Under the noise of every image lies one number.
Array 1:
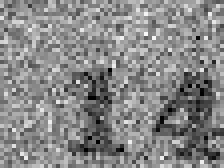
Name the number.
14
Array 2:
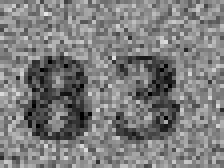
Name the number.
83
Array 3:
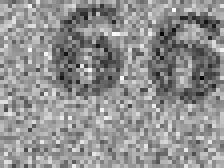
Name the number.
66
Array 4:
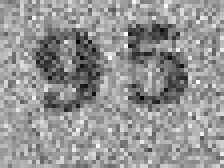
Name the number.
95
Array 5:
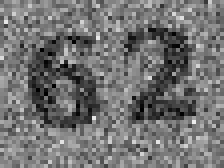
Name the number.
62
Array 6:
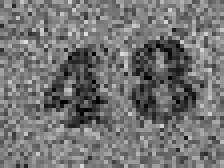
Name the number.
48
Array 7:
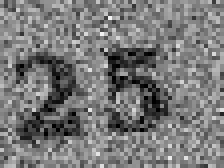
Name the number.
25
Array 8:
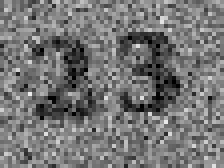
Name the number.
23
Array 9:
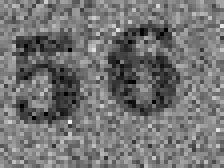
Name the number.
56
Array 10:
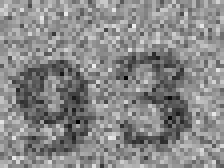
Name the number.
93
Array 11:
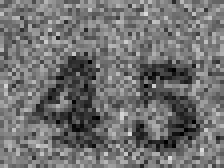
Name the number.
45
